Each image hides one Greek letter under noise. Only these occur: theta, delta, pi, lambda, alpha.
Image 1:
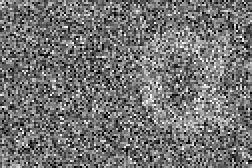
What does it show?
light alpha
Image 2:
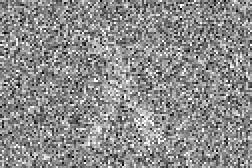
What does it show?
light lambda
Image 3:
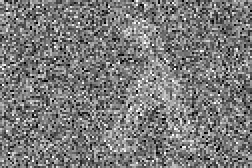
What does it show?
light lambda
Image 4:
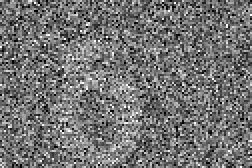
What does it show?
light delta
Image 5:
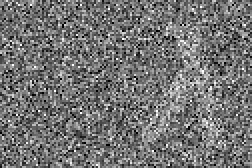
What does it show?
light lambda
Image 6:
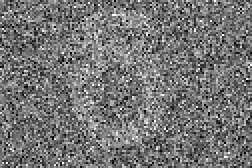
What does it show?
light delta
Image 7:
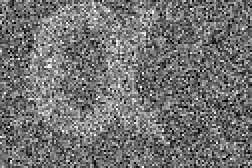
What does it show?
light alpha
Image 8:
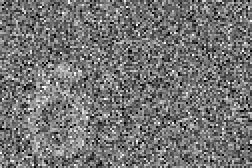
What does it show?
light delta
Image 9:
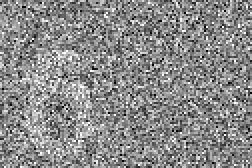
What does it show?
light delta
